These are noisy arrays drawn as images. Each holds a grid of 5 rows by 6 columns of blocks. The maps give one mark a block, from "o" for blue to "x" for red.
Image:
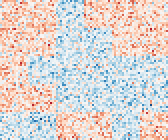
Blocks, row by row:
xxoxxx
xxooxx
xooooo
xxoooo
ooxxox
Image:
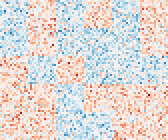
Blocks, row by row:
oxoxox
oxooox
xoxooo
xxoxxx
xxooxx
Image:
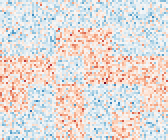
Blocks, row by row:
oooooo
ooxxoo
xxoxxx
xoxoox
ooxoxo
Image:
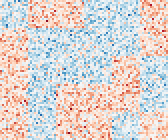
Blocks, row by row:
oxxoox
xoooox
xoooxo
xoxxxo
xoxxox
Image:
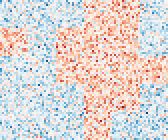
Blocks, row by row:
oooxxo
xoxxxo
ooxxxx
oooxxo
oooxoo
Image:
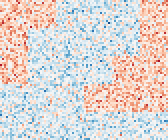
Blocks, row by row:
xxooox
xoooox
xoooxx
oooxxx
oooooo
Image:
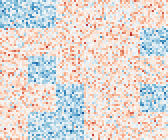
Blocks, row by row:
ooxxxx
xxxxxo
xoxxxx
xxoxxo
xooxxx
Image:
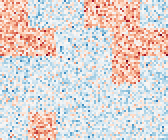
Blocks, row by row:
xooxxo
xxooxx
ooooxo
oooooo
oxoooo
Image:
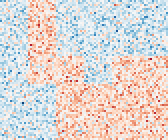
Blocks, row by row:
oxoooo
oxoooo
oxxoxx
ooxxxx
ooxxxx
